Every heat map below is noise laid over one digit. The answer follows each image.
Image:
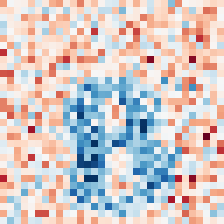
8
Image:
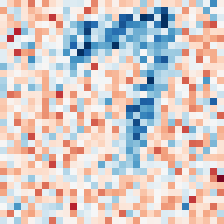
7
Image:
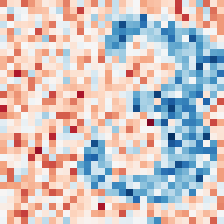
3
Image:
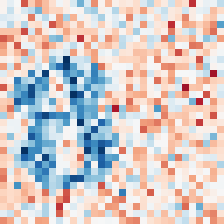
8
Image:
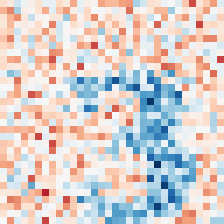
3
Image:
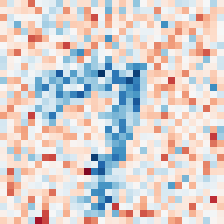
7
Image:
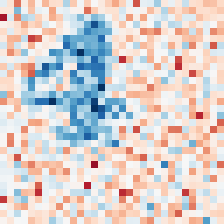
4
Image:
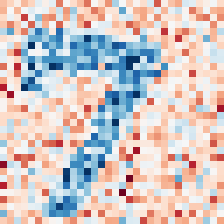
7
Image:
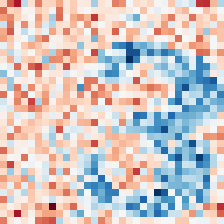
3
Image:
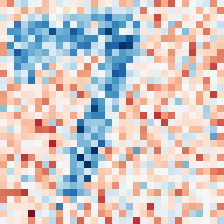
7
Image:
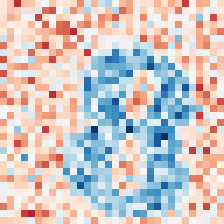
8
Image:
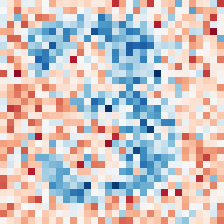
3
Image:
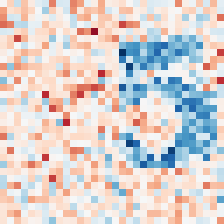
5
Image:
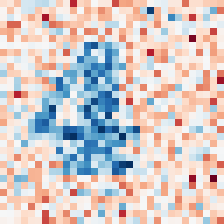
4
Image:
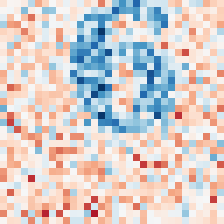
6
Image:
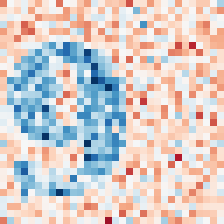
9
